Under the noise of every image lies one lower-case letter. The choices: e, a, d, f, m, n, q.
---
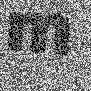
m
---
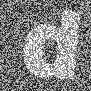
d
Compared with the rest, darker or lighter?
lighter
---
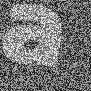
a
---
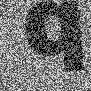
q
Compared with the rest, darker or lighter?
darker
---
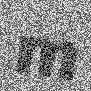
m
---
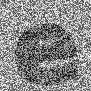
e
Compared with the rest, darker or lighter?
darker
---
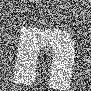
n
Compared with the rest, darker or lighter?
lighter
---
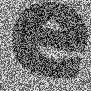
e
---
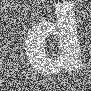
d
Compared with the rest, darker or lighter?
lighter
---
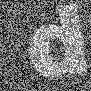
d
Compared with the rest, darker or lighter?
lighter
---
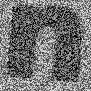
n
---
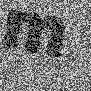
m
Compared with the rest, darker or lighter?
darker
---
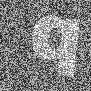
q
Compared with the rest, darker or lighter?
lighter
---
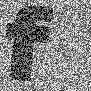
f
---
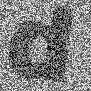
d
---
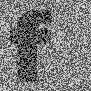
f
